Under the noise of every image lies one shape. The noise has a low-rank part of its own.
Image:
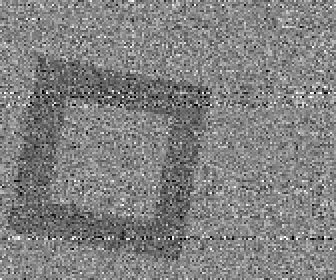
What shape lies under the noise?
square frame
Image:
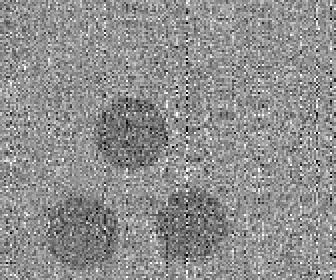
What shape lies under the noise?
three dots
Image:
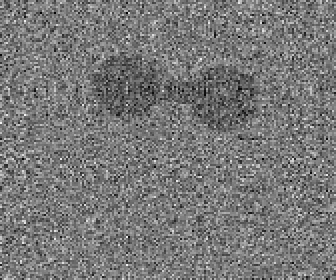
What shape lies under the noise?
dumbbell
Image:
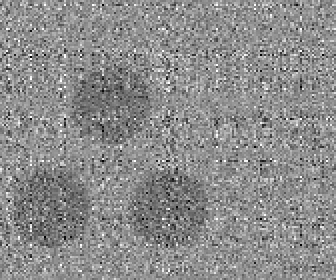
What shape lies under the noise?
three dots
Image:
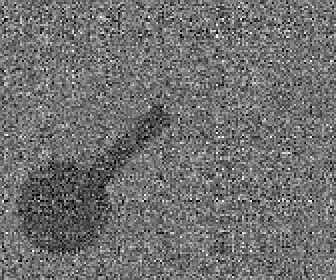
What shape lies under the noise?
lollipop
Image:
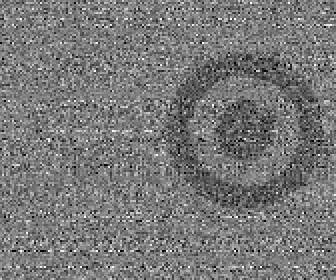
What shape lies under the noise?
bullseye
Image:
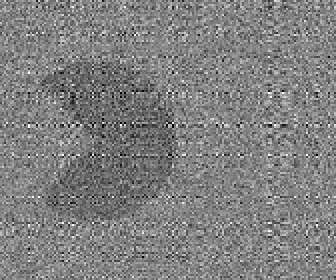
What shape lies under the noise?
disc with a wedge cut out
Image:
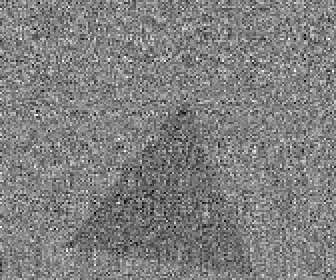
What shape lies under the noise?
triangle
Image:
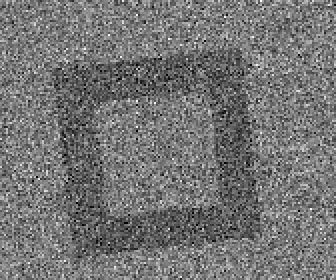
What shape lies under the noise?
square frame
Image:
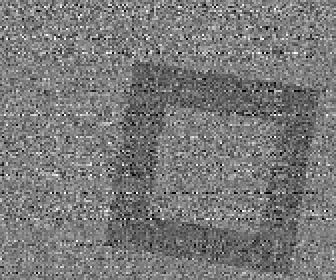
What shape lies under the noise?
square frame
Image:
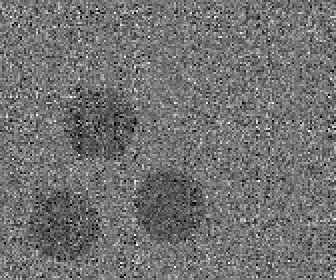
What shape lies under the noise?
three dots
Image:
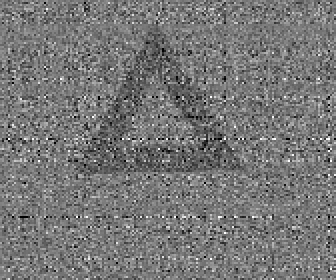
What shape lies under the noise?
triangle frame
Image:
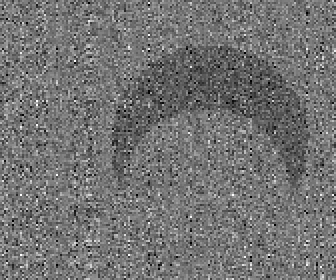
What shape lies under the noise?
crescent
